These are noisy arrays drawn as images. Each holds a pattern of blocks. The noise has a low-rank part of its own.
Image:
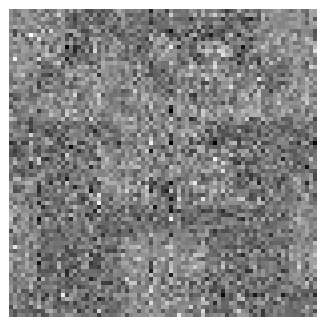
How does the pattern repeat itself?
left and right mirror each other
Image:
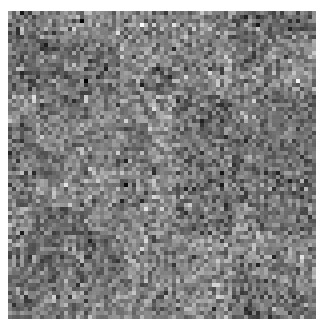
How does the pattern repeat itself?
top and bottom mirror each other
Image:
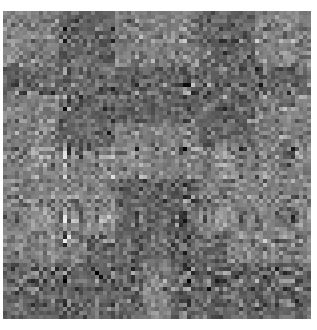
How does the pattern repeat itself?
left and right mirror each other
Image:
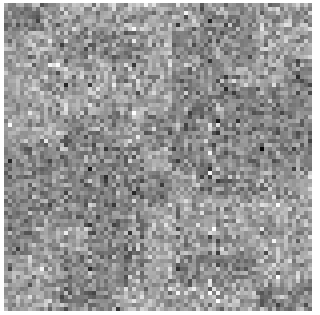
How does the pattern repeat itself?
the same after a half turn
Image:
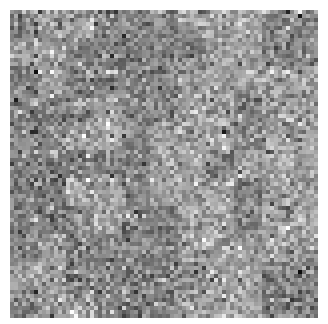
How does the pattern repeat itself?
top and bottom mirror each other
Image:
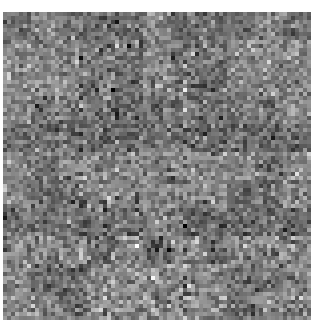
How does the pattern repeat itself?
left and right mirror each other
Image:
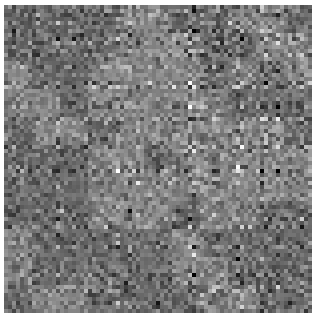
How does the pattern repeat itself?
mirrored about the diagonal from the bottom left
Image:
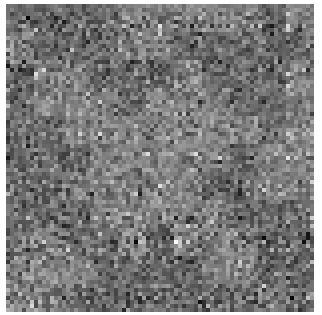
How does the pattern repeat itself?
mirrored about the diagonal from the bottom left
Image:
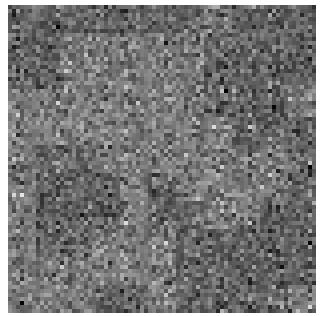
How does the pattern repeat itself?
no symmetry
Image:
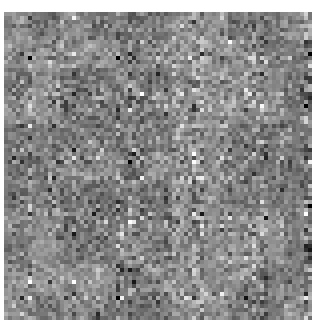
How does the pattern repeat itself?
top and bottom mirror each other
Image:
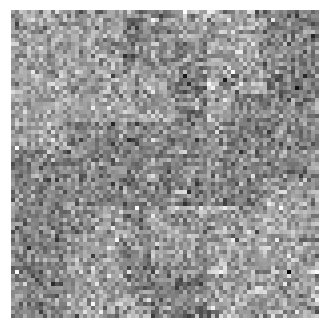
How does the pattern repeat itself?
the same after a half turn
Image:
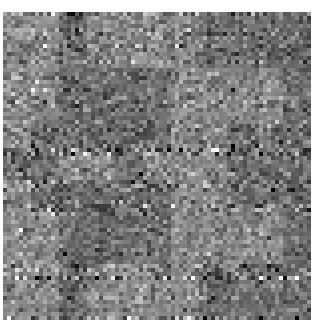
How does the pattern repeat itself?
top and bottom mirror each other
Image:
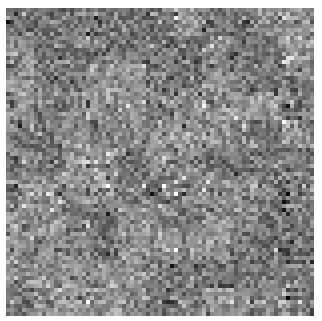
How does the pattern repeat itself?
mirrored about the diagonal from the bottom left
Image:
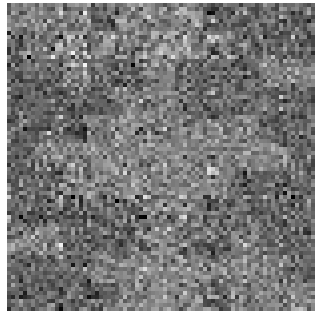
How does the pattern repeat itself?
the same after a half turn
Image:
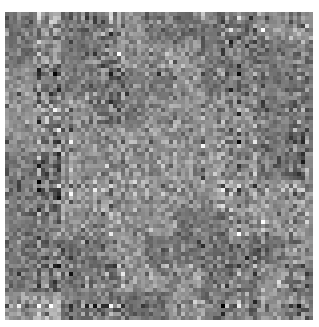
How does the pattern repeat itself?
the same after a half turn
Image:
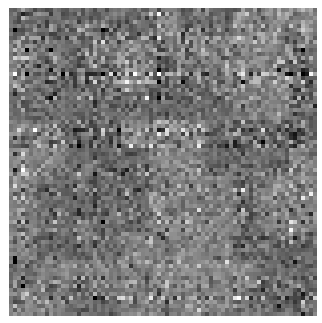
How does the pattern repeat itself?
no symmetry
